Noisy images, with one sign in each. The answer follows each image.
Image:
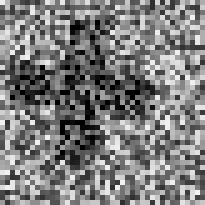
plus sign
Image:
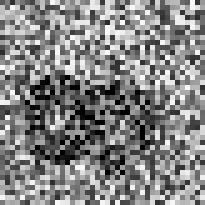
infinity sign
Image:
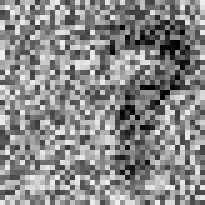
question mark
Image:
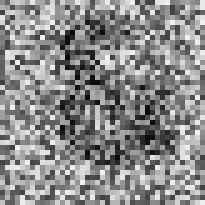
ampersand
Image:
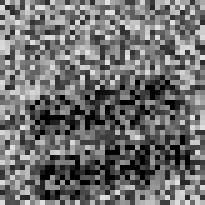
equals sign
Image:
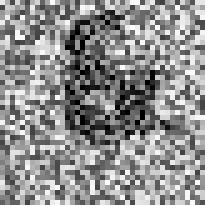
ampersand
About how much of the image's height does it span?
two thirds
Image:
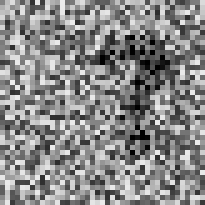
question mark
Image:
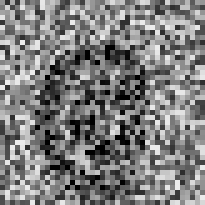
at sign
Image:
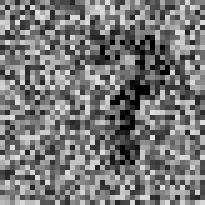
question mark
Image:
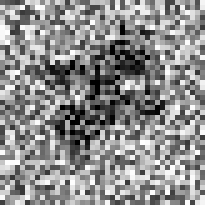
not-equal sign
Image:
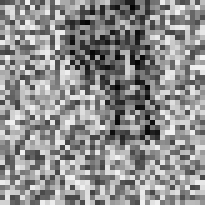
pilcrow
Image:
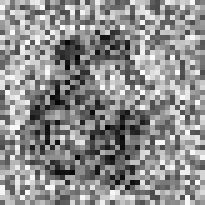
ampersand
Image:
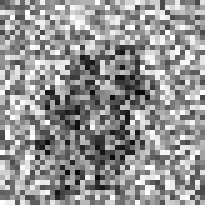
hash sign
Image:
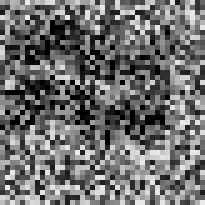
approximately sign
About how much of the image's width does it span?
nearly all
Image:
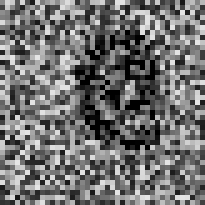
at sign
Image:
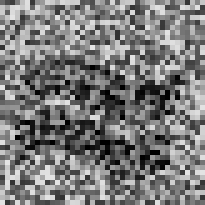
approximately sign
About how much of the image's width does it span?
nearly all
